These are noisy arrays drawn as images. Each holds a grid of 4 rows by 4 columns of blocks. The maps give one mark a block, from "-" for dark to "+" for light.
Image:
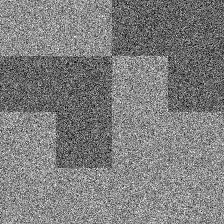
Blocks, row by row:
+ + - -
- - + -
+ - + +
+ + + +
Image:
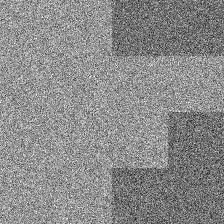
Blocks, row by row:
+ + - -
+ + + +
+ + + -
+ + - -
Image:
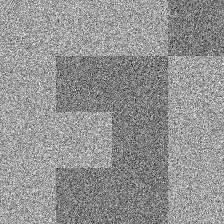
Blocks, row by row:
+ + + -
+ - - +
+ + - +
+ - - +
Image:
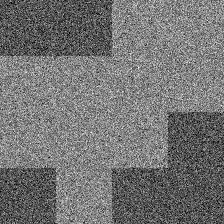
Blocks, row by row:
- - + +
+ + + +
+ + + -
- + - -
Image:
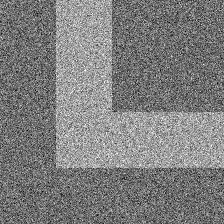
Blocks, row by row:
- + - -
- + - -
- + + +
- - - -
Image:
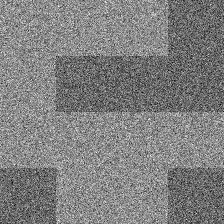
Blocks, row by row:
+ + + -
+ - - -
+ + + +
- + + -
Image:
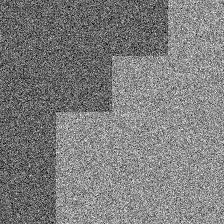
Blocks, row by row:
- - - +
- - + +
- + + +
- + + +
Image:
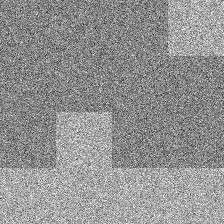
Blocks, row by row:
- - - +
- - - -
- + - -
+ + + +
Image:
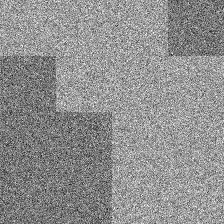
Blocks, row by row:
+ + + -
- + + +
- - + +
- - + +
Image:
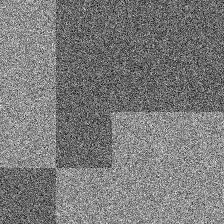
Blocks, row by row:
+ - - -
+ - - -
+ - + +
- + + +
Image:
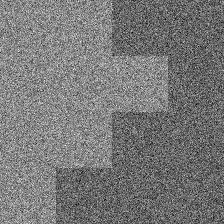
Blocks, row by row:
+ + - -
+ + + -
+ + - -
+ - - -
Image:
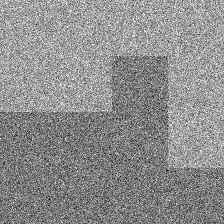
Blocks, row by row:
+ + + +
+ + - +
- - - +
- - - -
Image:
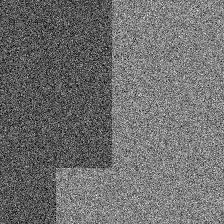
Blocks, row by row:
- - + +
- - + +
- - + +
- + + +
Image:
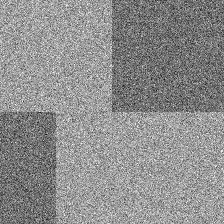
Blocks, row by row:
+ + - -
+ + - -
- + + +
- + + +
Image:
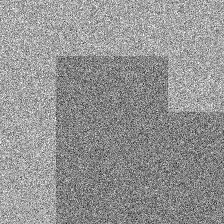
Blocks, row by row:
+ + + +
+ - - +
+ - - -
+ - - -
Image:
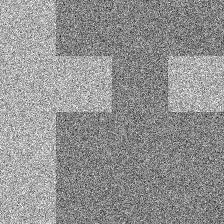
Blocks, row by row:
+ - - -
+ + - +
+ - - -
+ - - -
